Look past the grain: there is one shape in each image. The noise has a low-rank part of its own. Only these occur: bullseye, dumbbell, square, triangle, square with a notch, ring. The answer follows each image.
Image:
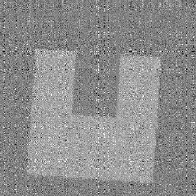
light square with a notch
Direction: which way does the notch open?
up
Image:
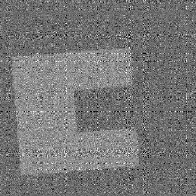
light square with a notch
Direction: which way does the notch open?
right
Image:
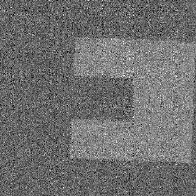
light square with a notch
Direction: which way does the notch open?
left
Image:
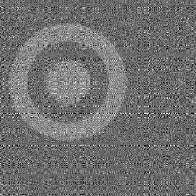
light bullseye
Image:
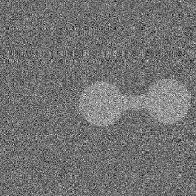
light dumbbell
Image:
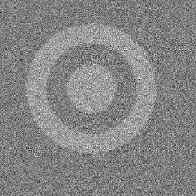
light bullseye
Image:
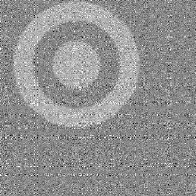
light bullseye
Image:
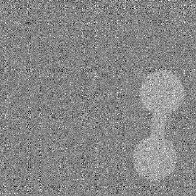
light dumbbell
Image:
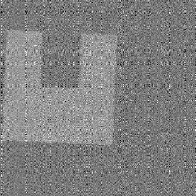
light square with a notch
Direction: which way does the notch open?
up
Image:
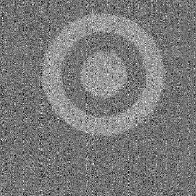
light bullseye
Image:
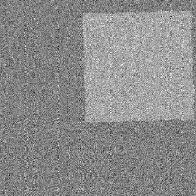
light square
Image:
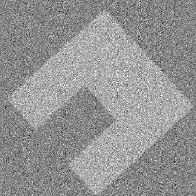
light square with a notch
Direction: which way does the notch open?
down and left
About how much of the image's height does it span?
nearly all
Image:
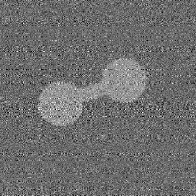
light dumbbell
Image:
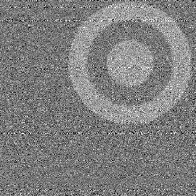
light bullseye
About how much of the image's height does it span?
two thirds
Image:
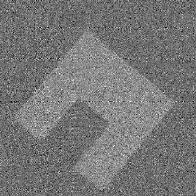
light square with a notch
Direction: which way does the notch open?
down and left
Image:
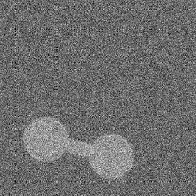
light dumbbell
